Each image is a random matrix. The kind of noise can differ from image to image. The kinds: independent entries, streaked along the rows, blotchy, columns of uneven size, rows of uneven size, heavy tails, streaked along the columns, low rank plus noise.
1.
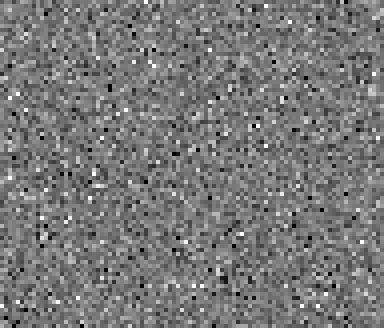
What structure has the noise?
heavy tails
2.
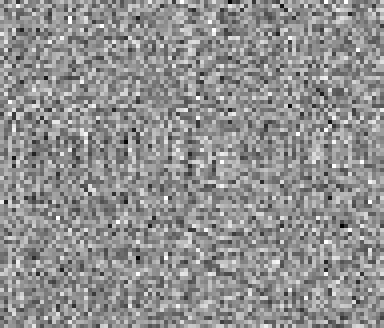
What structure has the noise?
low rank plus noise
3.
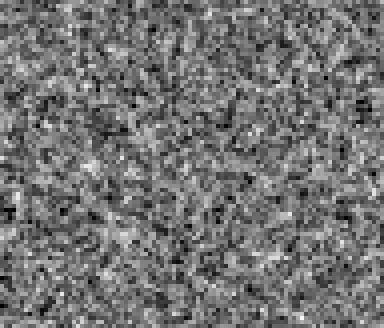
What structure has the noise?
blotchy
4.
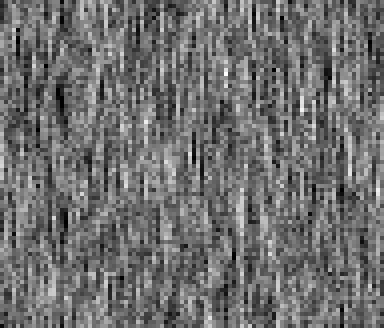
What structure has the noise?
streaked along the columns
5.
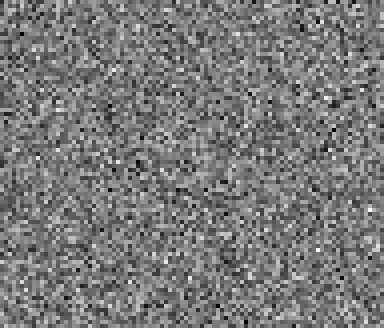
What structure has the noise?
independent entries
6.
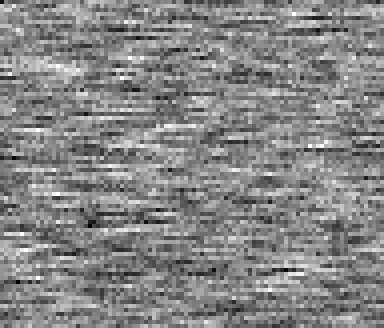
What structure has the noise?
streaked along the rows
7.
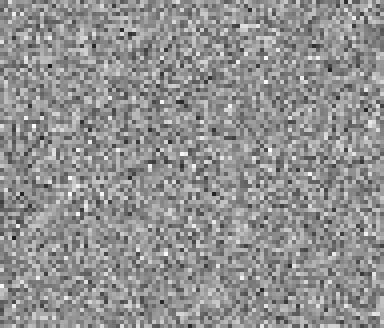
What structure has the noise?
independent entries
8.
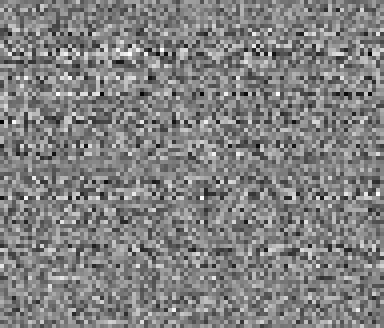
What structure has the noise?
rows of uneven size
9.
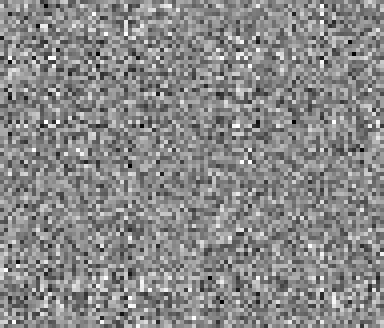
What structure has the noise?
low rank plus noise
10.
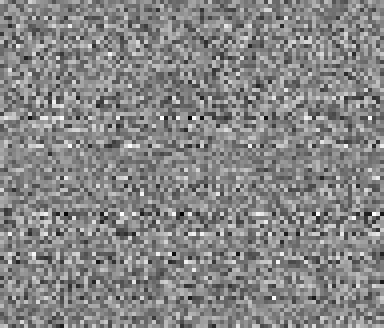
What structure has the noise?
rows of uneven size
